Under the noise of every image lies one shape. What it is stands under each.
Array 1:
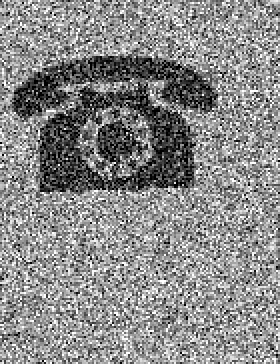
dark telephone
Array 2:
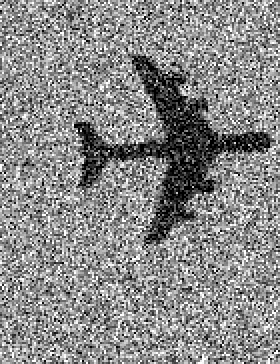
dark airplane
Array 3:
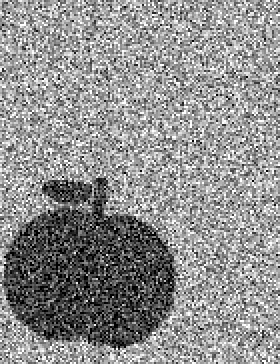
dark apple
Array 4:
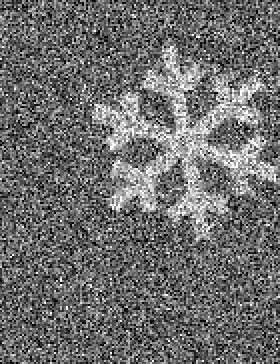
light snowflake
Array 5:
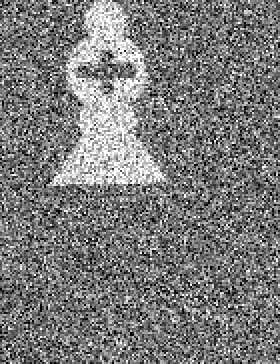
light chess bishop
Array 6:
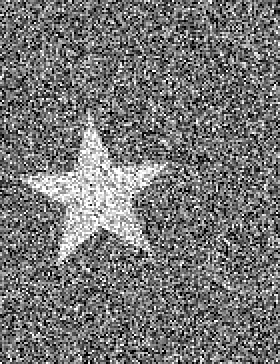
light star
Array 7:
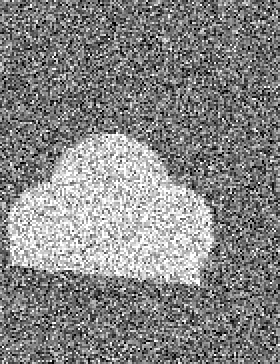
light cloud
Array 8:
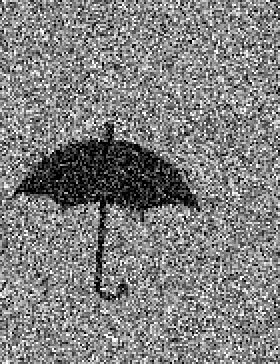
dark umbrella
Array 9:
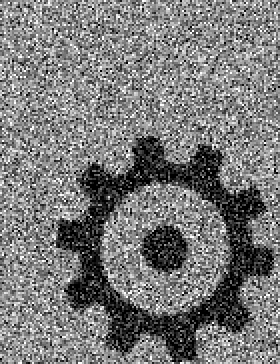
dark gear
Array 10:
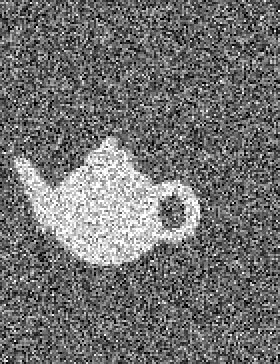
light teapot
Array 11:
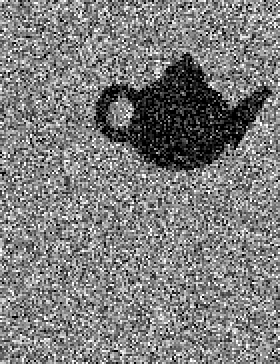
dark teapot
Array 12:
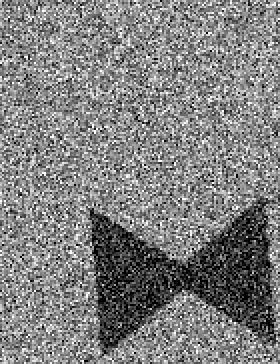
dark bow tie
